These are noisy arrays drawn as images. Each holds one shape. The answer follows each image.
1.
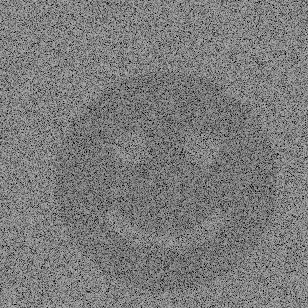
smiling face
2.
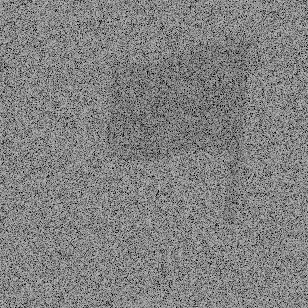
flag
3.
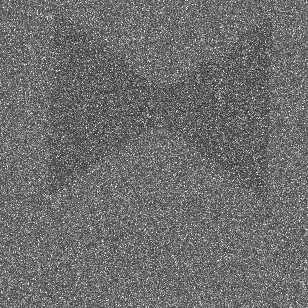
bow tie
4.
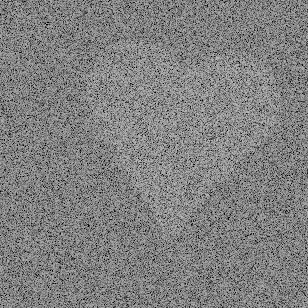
heart
